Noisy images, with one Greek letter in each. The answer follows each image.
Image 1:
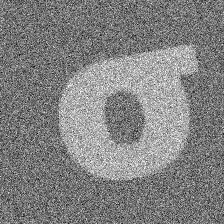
light sigma
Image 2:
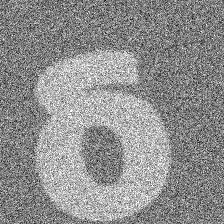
light delta
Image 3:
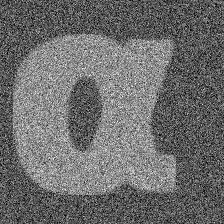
light alpha
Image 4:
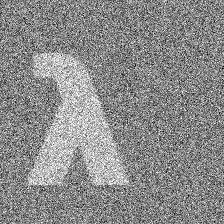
light lambda
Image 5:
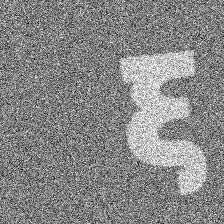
light xi
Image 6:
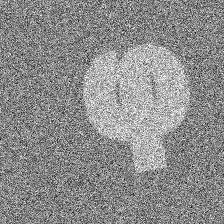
light phi
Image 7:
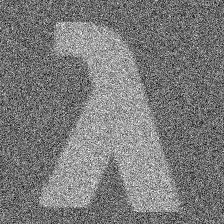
light lambda
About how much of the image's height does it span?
nearly all
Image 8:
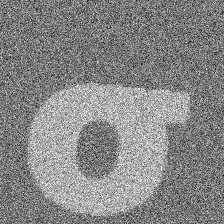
light sigma
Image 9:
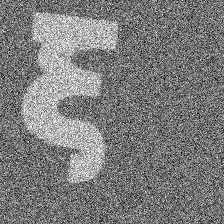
light xi
